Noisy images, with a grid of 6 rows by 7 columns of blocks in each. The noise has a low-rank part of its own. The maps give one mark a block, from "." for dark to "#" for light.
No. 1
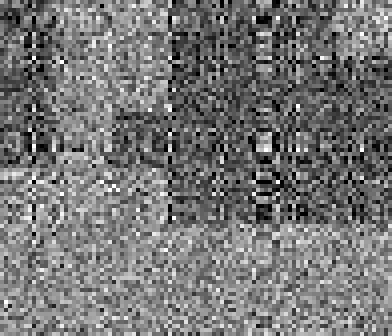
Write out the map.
.##...#
.##....
.#.....
###....
#######
#######
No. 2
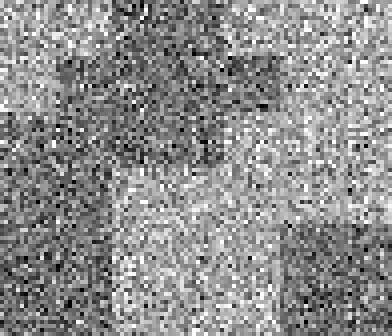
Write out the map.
##..###
#....##
....###
..#####
..###..
..###..
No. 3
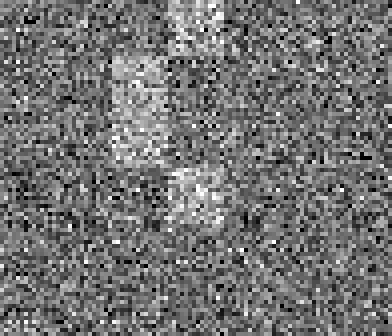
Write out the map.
...#...
..#....
..#....
...#...
.......
.......
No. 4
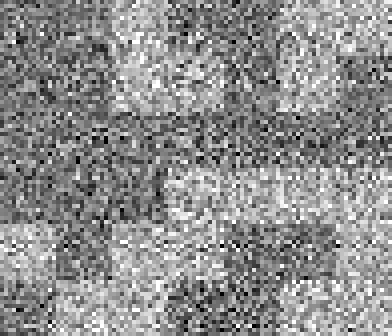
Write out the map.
..#..##
..##.#.
.......
...####
#.##..#
.##..##
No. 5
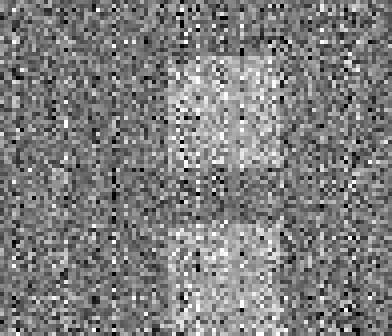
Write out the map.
.......
...##..
...##..
.......
...##..
...##..
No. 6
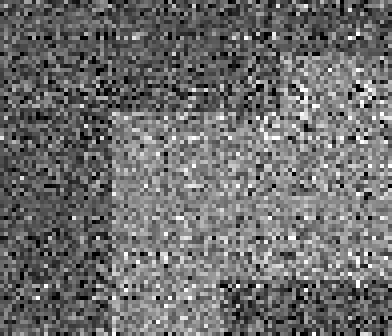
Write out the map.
.......
.....##
..#####
..#####
..#####
..##...
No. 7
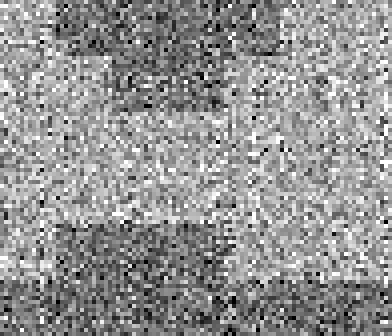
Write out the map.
#....##
##..###
#######
#######
#...###
.......
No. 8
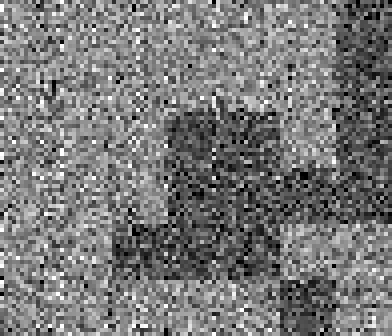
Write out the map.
######.
######.
###..#.
###....
##...##
#####.#
